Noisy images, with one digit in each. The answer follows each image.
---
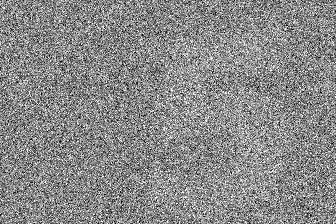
5
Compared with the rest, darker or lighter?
lighter
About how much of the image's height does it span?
nearly all
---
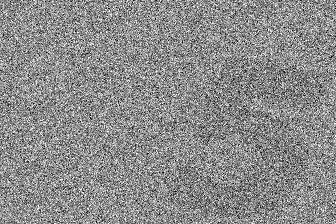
5
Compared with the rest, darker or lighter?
darker
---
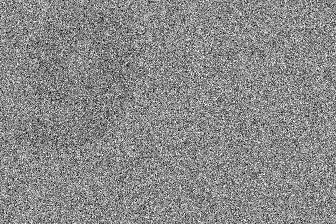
9
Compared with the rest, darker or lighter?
darker
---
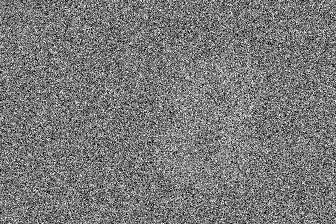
8
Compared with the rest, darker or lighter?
lighter
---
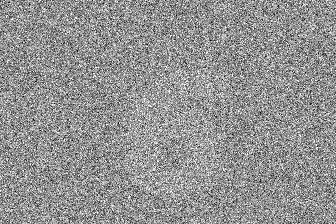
6
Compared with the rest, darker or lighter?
lighter
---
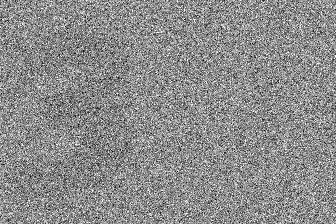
3
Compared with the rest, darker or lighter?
darker
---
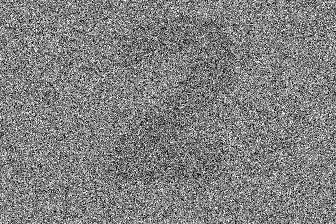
2
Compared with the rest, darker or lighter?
darker
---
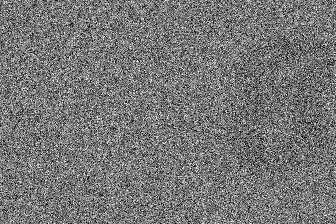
8
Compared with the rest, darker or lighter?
darker
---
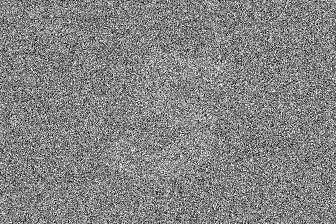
5
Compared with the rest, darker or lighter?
lighter
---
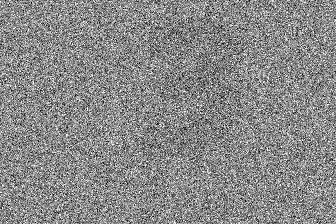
3
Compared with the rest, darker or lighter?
darker
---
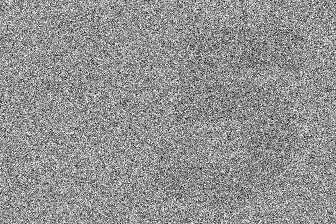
5
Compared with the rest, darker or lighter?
darker
